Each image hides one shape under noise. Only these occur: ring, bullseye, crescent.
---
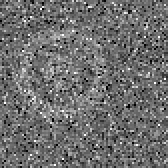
light bullseye
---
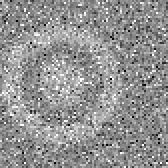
light bullseye
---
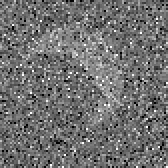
light crescent
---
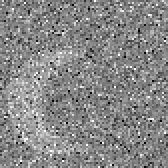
light crescent
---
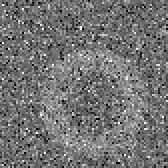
light ring
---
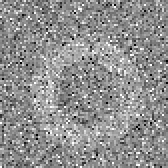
light ring
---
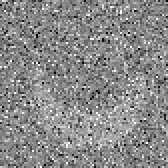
light crescent
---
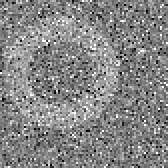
light ring
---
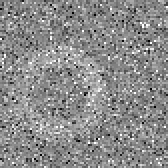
light ring
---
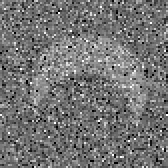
light crescent
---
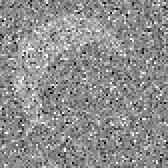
light crescent
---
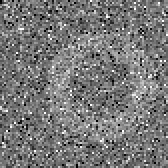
light ring
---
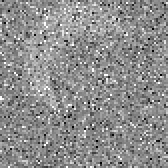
light crescent
